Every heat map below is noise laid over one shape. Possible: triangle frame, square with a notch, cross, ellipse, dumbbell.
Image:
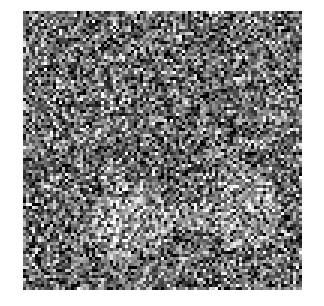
light dumbbell
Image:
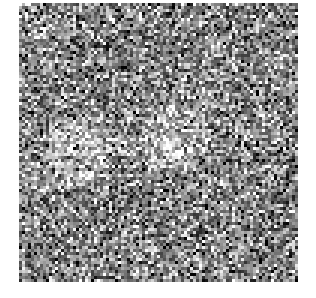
light dumbbell
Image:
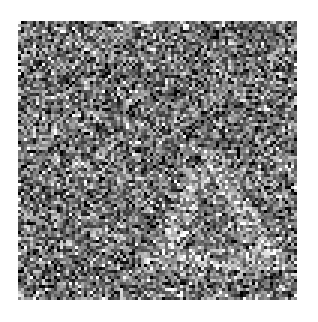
light triangle frame
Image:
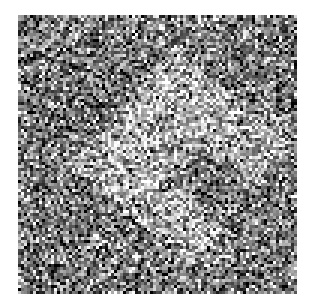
light square with a notch
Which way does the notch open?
down and right
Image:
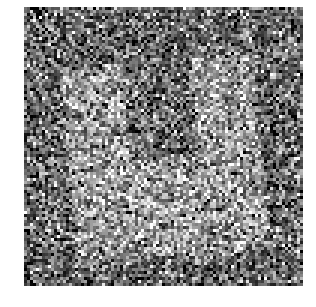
light square with a notch
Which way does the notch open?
up
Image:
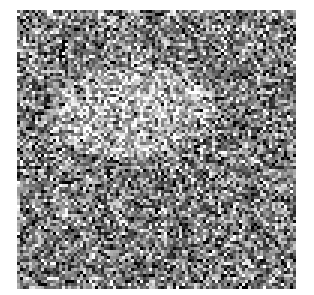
light ellipse
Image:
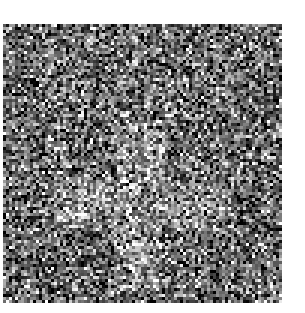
light cross
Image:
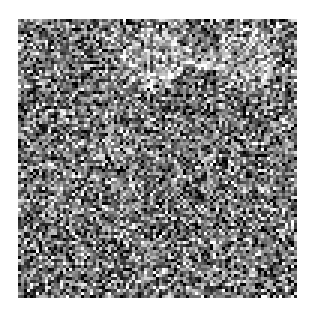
light dumbbell
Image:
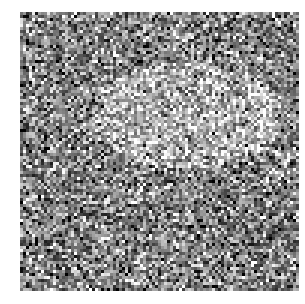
light ellipse
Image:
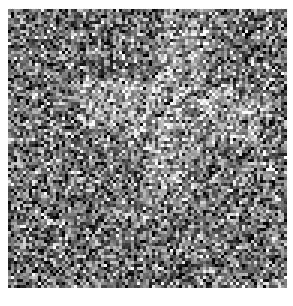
light cross
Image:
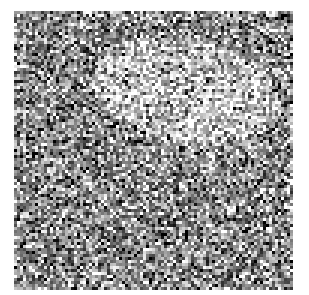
light ellipse
